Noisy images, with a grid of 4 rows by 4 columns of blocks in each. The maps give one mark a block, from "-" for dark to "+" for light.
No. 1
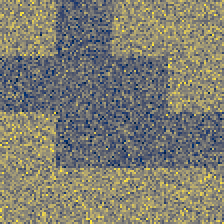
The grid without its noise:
+-++
---+
+---
++++
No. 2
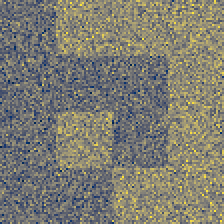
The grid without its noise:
-+++
---+
-+-+
--++
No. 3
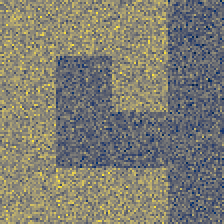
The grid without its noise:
+++-
+-+-
+---
+++-
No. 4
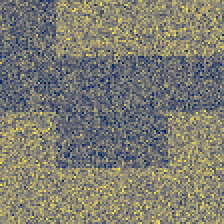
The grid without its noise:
-+++
----
+--+
++++
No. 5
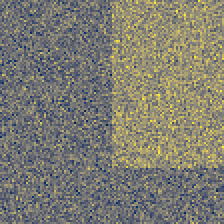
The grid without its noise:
--++
--++
--++
----
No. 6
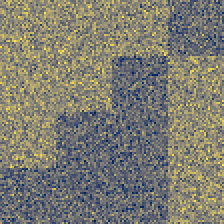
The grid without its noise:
+++-
++-+
+--+
---+
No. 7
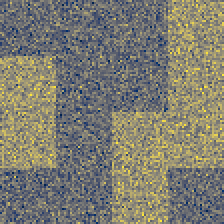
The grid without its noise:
---+
+--+
+-++
--+-
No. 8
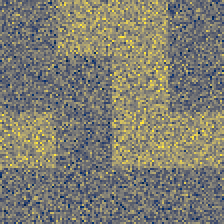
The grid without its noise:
-++-
--+-
+-++
----
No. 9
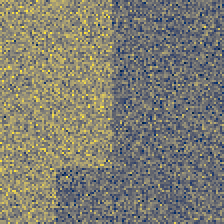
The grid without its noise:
++--
++--
++--
+---
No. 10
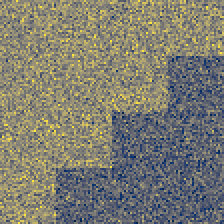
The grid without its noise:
++++
+++-
++--
+---
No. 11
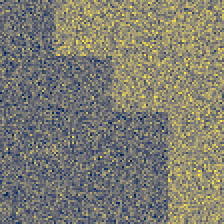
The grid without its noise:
-+++
--++
---+
---+
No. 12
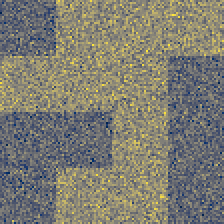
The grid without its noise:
-+++
+++-
--+-
-++-
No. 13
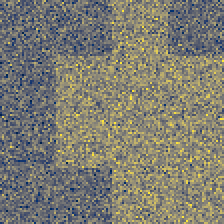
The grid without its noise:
--+-
-+++
-+++
--++
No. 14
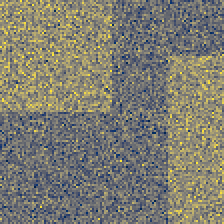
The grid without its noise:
++--
++-+
---+
---+
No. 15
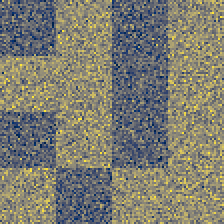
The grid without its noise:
-+-+
++-+
-+-+
+-++
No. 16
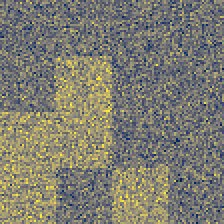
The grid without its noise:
----
-+--
++--
+-+-
